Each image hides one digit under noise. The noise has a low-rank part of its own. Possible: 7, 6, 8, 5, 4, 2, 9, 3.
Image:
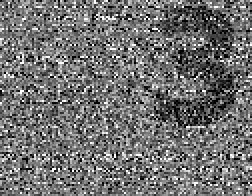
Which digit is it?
3
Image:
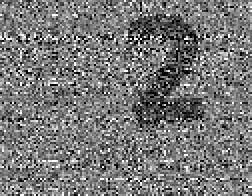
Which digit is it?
2
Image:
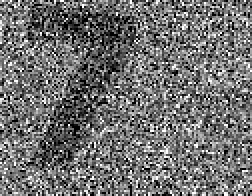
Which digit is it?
7
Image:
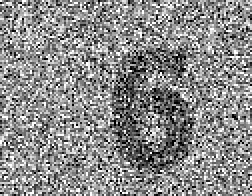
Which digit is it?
6
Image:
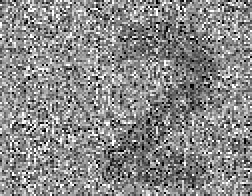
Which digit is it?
2
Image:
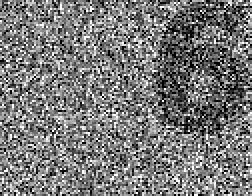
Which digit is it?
6
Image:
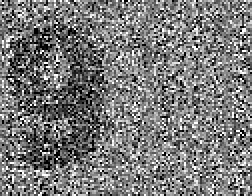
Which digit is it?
9
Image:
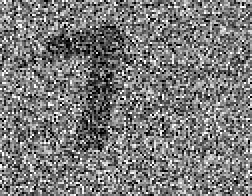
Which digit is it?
7
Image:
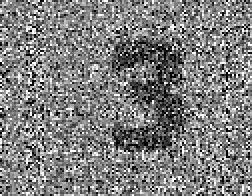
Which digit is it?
3
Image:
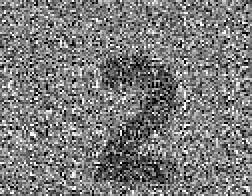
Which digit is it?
2
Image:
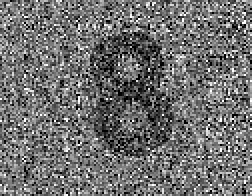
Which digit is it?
8
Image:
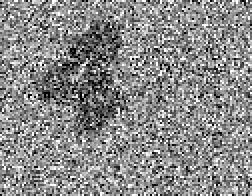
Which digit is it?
4
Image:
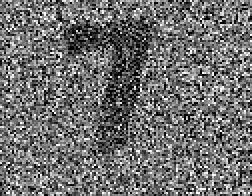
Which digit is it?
7
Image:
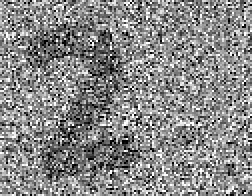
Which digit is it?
2
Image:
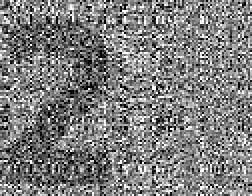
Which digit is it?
2
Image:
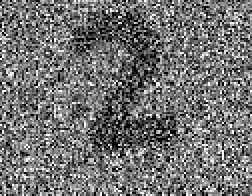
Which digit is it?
2
